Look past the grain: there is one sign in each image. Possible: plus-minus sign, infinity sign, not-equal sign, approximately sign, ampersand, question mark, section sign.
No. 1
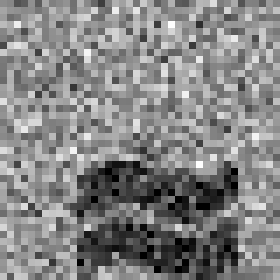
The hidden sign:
approximately sign
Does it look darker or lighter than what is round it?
darker
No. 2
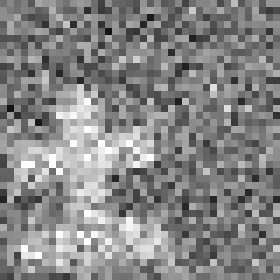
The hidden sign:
plus-minus sign
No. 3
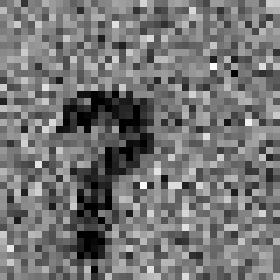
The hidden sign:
question mark
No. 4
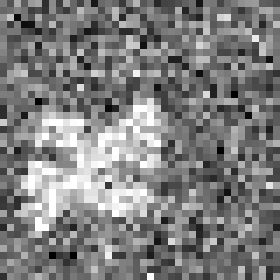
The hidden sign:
not-equal sign
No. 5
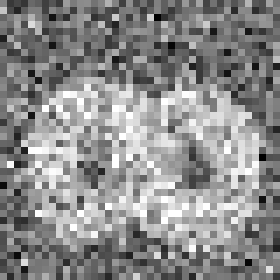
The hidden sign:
infinity sign
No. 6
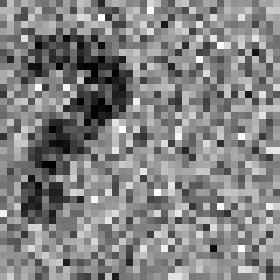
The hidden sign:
question mark
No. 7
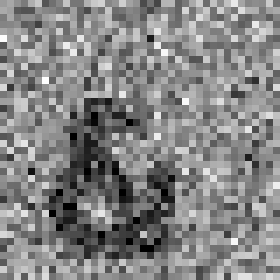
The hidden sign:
ampersand
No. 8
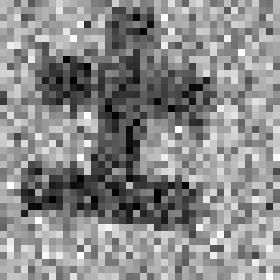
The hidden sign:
plus-minus sign
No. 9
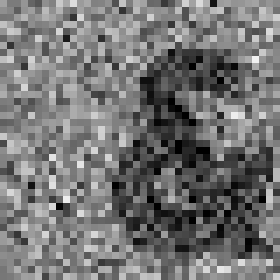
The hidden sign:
ampersand
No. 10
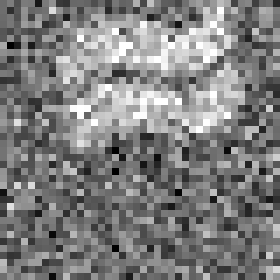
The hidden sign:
approximately sign
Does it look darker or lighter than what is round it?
lighter
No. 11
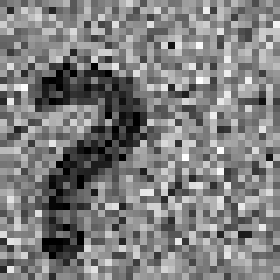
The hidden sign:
question mark
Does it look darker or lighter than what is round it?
darker
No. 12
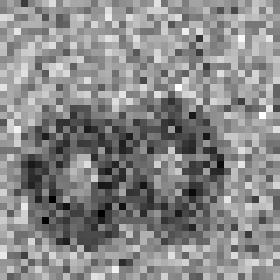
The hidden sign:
infinity sign
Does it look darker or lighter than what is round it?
darker
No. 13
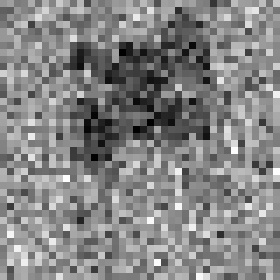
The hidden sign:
not-equal sign
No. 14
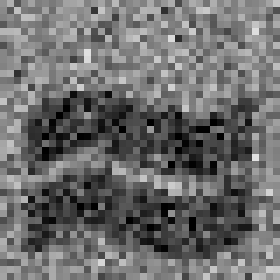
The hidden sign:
approximately sign
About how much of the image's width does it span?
nearly all
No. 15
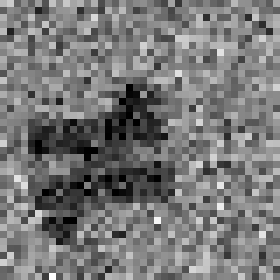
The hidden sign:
not-equal sign
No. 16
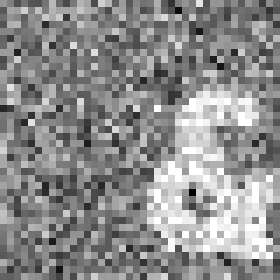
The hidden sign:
ampersand
